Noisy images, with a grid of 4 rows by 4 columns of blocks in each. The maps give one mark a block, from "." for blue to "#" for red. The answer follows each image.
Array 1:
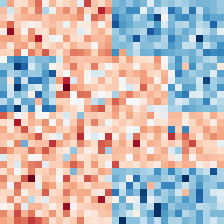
##..
.##.
####
##..
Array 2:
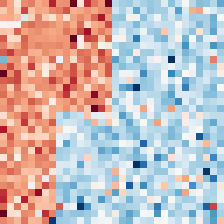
##..
##..
#...
#...
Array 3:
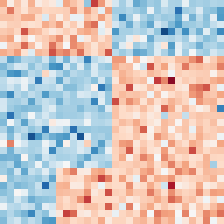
##..
..##
..##
.###
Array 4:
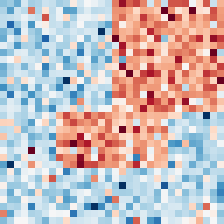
..##
..##
.##.
....
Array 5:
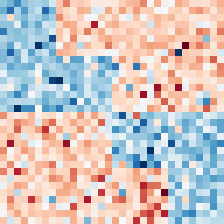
.###
..##
##..
###.
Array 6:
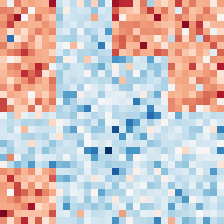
#.##
#..#
....
#...
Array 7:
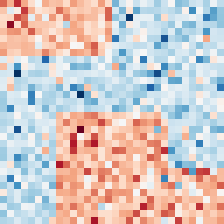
##..
....
.##.
.###
